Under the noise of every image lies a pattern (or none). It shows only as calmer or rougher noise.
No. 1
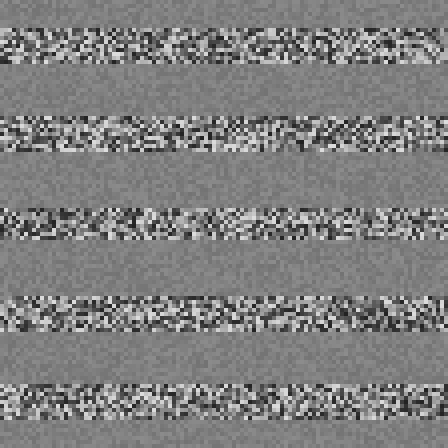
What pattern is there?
horizontal stripes
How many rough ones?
5
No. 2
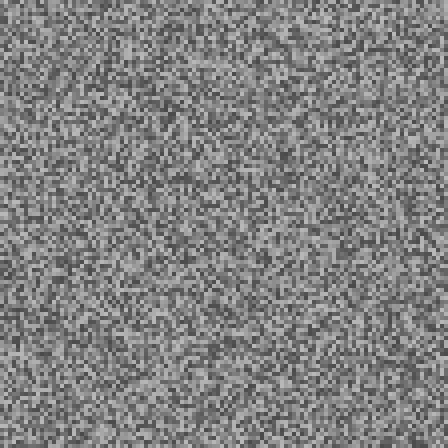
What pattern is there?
only noise
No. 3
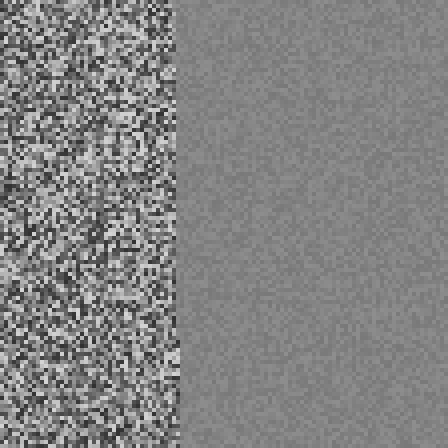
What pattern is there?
a sharp edge
